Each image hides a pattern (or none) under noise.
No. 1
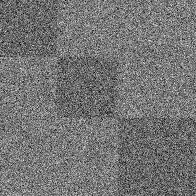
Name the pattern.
blocks along the diagonal
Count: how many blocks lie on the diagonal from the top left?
3
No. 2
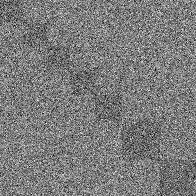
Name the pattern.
blocks along the diagonal
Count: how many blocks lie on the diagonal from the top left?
7
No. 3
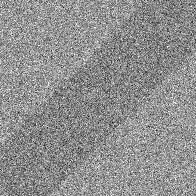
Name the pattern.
a diagonal band
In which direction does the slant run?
bottom left to top right
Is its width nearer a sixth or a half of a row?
a half
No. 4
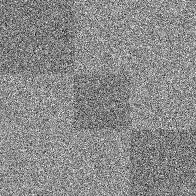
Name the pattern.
blocks along the diagonal
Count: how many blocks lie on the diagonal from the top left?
3
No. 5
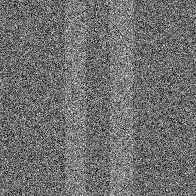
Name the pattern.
bands of columns
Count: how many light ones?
2
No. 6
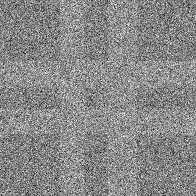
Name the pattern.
bands of rows crossing bands of columns
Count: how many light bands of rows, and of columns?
2 and 2
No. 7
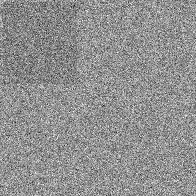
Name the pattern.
one block
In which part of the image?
top left
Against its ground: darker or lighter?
darker
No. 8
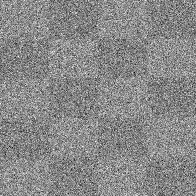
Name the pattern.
a checkerboard
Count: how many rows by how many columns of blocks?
5 by 4
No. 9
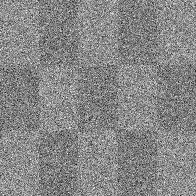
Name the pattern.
a checkerboard
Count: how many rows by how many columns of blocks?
3 by 5
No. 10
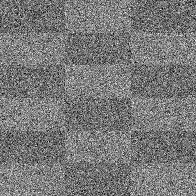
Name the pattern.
a checkerboard
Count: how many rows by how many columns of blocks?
6 by 3
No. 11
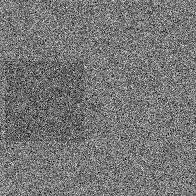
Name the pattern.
one block
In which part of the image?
middle left
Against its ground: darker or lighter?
darker
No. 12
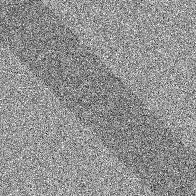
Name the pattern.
a diagonal band
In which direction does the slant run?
top left to bottom right
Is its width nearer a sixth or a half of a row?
a half
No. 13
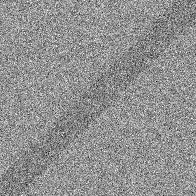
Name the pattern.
a diagonal band
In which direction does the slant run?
bottom left to top right
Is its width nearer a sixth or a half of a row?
a sixth
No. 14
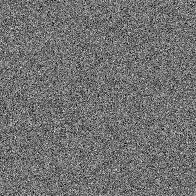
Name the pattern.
only noise
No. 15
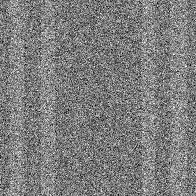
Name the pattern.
bands of columns
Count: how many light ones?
4
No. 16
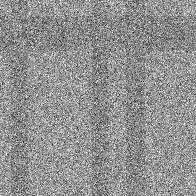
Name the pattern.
bands of rows crossing bands of columns
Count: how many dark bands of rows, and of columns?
1 and 3
